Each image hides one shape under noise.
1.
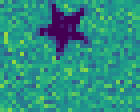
star
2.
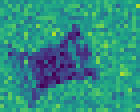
chess rook
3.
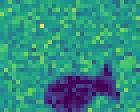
fish
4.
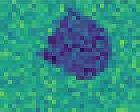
ghost
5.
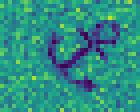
anchor
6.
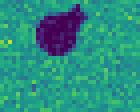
light bulb
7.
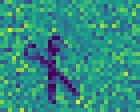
pair of scissors
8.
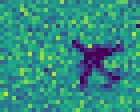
airplane
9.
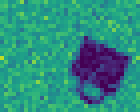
cup
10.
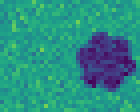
flower
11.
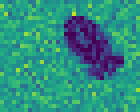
footprint
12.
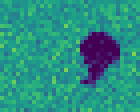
pear
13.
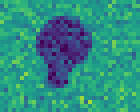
light bulb
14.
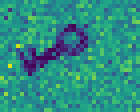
key
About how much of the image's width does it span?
half
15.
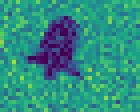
bell
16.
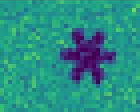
asterisk
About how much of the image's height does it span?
half
